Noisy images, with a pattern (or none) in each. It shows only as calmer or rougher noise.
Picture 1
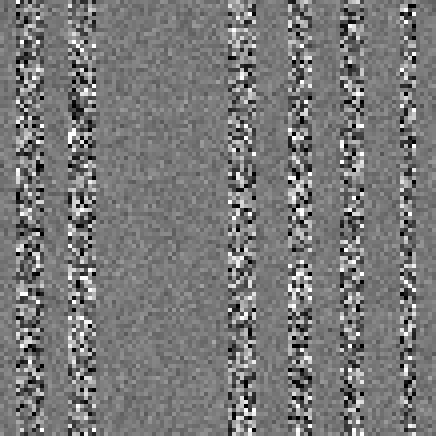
bands of columns
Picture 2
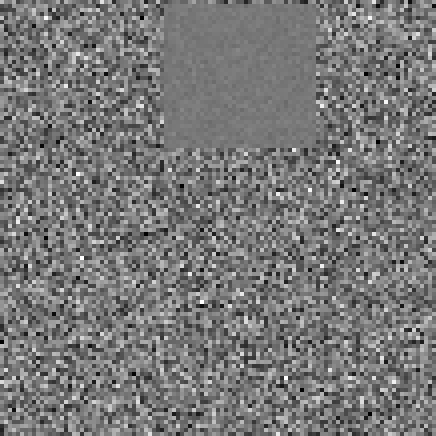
one block
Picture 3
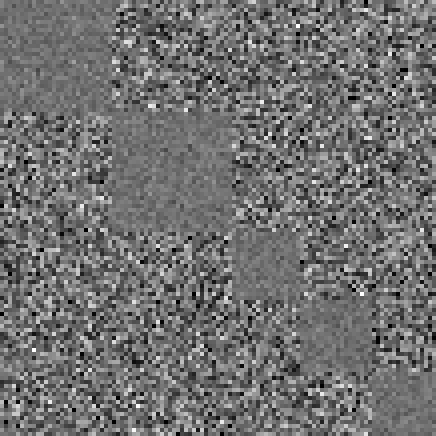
blocks along the diagonal
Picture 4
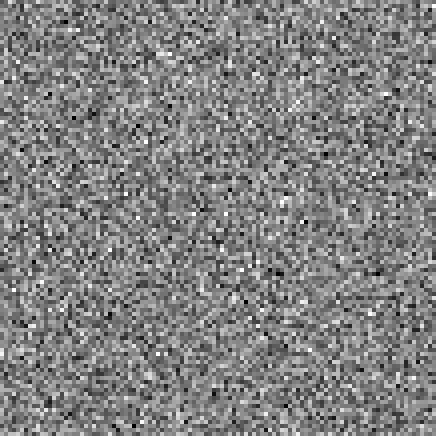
only noise
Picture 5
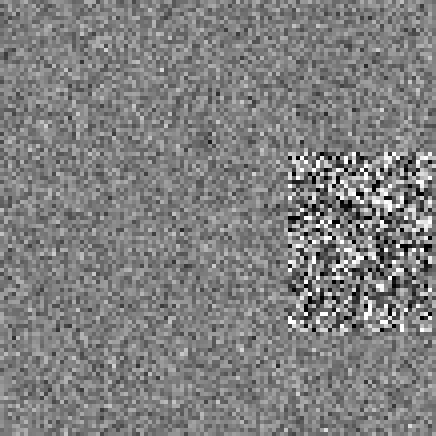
one block
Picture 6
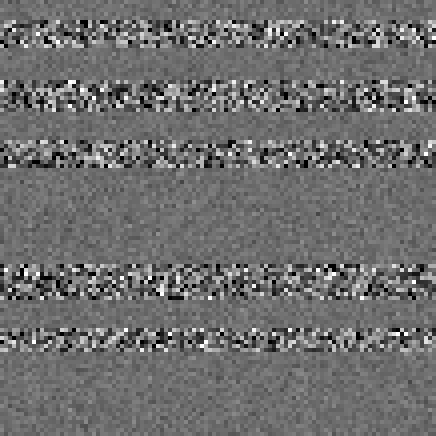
bands of rows
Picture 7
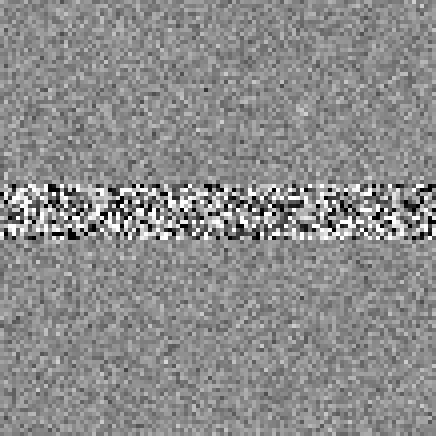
one band of rows
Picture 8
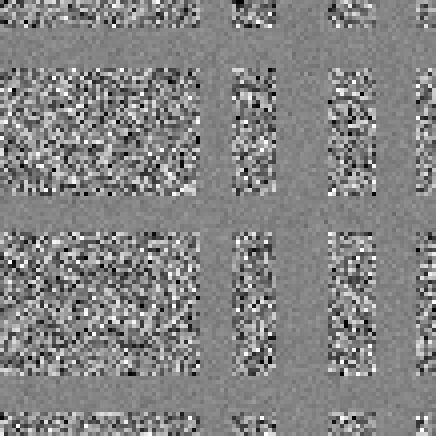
bands of rows crossing bands of columns
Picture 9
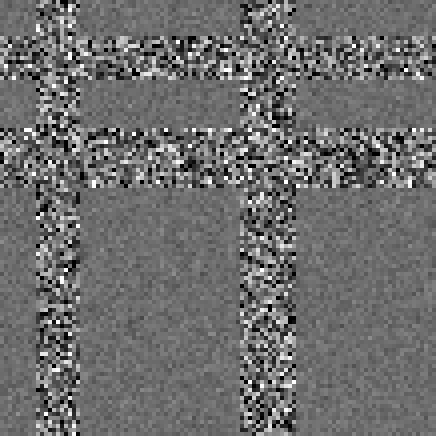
bands of rows crossing bands of columns
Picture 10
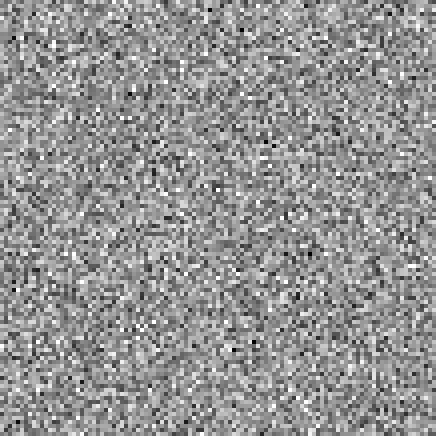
only noise
